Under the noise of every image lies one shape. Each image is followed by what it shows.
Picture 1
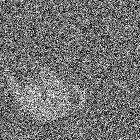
light teapot
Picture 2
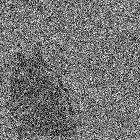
dark chess knight
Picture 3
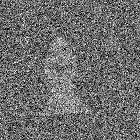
light chess bishop
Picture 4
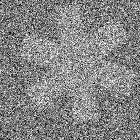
light asterisk
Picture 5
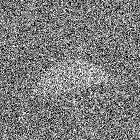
light umbrella
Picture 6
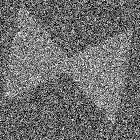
light bow tie
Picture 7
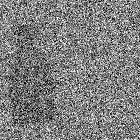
dark bottle
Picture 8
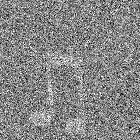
light pair of musical notes
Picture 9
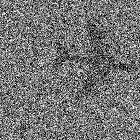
dark airplane
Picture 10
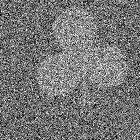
light club
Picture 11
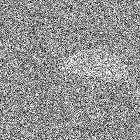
light umbrella
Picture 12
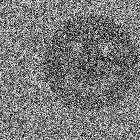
dark smiling face
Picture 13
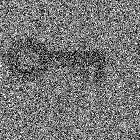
dark key
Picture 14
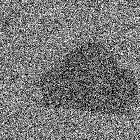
dark cloud
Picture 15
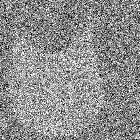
light cat's head
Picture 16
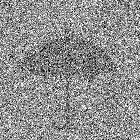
dark umbrella
